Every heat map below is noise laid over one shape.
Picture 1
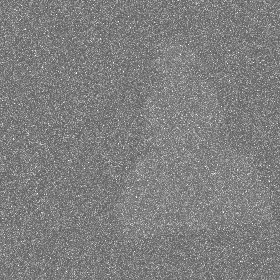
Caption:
light chess pawn
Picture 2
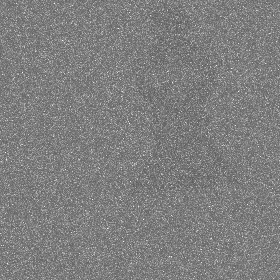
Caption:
dark chess bishop
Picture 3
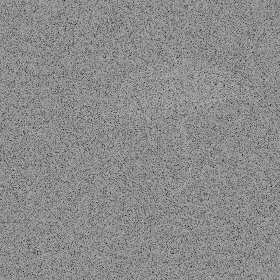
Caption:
light umbrella
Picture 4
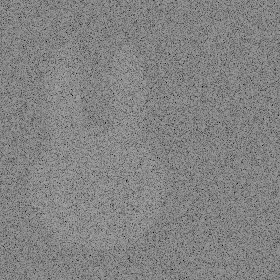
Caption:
light rabbit's head
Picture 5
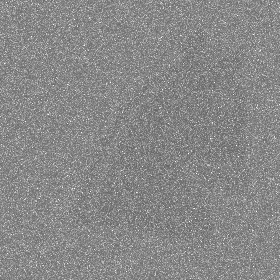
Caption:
dark chess knight
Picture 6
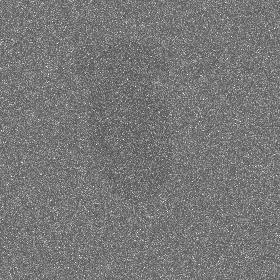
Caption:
dark footprint
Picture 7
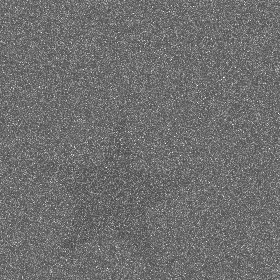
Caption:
dark star
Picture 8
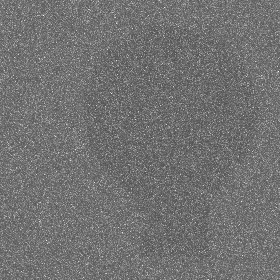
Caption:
dark light bulb
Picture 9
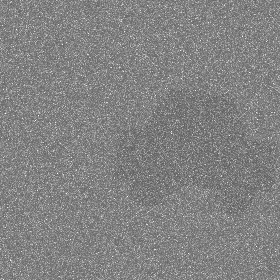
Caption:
dark car
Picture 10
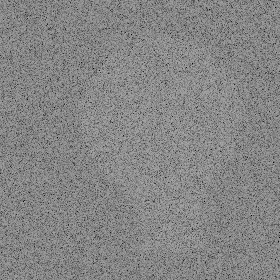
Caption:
light light bulb
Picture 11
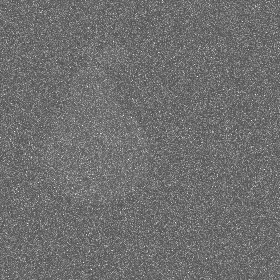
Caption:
light pear
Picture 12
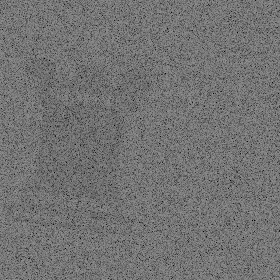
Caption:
dark chess rook
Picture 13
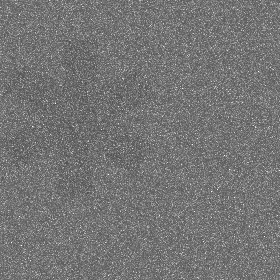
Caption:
dark asterisk
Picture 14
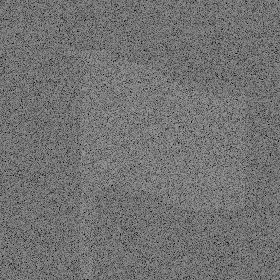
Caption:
light flag
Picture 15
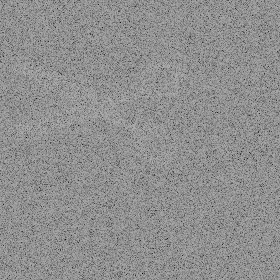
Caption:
light pair of scissors
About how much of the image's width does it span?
two thirds
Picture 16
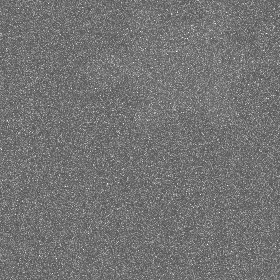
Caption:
light turtle
